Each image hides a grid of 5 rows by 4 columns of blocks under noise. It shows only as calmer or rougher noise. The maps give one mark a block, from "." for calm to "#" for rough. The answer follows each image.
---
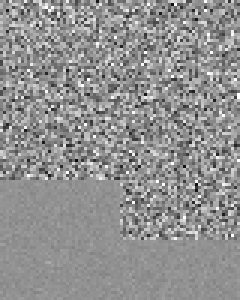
# # # #
# # # #
# # # #
. . # #
. . . .
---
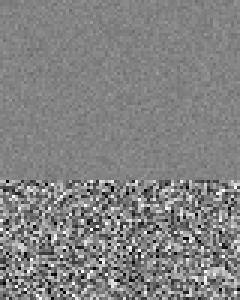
. . . .
. . . .
. . . .
# # # #
# # # #
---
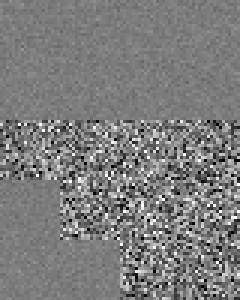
. . . .
. . . .
# # # #
. # # #
. . # #
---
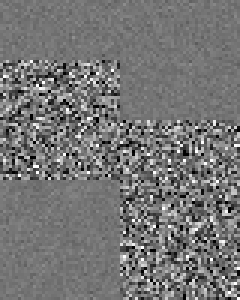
. . . .
# # . .
# # # #
. . # #
. . # #
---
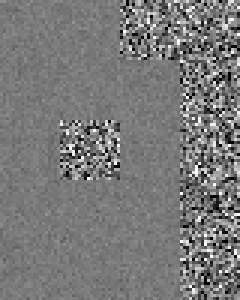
. . # #
. . . #
. # . #
. . . #
. . . #
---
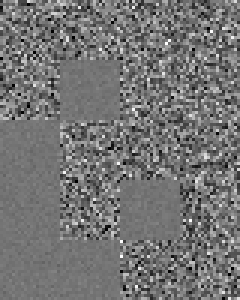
# # # #
# . # #
. # # #
. # . #
. . # #
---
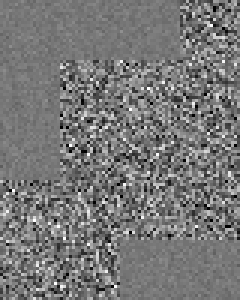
. . . #
. # # #
. # # #
# # # #
# # . .
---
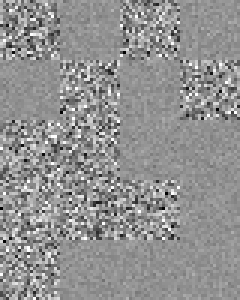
# . # .
. # . #
# # . .
# # # .
# . . .
